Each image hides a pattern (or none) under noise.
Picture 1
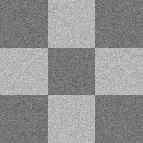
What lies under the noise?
a checkerboard
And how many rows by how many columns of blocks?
3 by 3
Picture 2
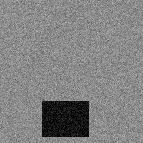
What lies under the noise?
one block
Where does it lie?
bottom middle
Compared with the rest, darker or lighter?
darker
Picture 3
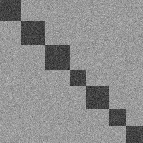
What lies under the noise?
blocks along the diagonal
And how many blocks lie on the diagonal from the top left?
7
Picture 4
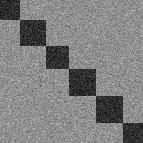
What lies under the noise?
blocks along the diagonal
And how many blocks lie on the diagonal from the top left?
6
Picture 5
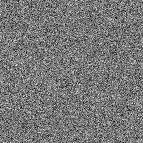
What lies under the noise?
only noise
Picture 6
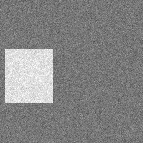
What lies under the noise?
one block
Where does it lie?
middle left
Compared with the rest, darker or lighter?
lighter
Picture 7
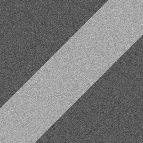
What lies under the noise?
a diagonal band
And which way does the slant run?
bottom left to top right
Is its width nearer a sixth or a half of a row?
a half
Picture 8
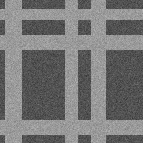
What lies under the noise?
bands of rows crossing bands of columns
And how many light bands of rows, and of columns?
3 and 3
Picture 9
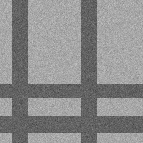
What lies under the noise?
bands of rows crossing bands of columns
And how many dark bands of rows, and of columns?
2 and 2
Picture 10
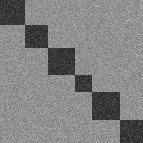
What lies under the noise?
blocks along the diagonal
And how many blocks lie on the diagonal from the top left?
6
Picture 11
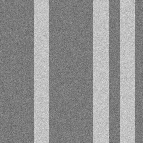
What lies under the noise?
bands of columns
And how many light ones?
3
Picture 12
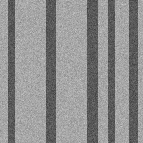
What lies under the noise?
bands of columns
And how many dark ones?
5
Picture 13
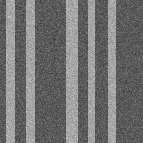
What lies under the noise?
bands of columns
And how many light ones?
5
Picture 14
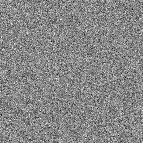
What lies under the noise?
only noise
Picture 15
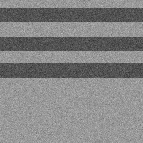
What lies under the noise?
bands of rows
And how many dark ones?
3
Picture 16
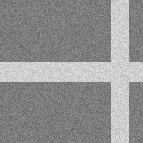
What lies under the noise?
bands of rows crossing bands of columns
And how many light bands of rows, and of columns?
1 and 1
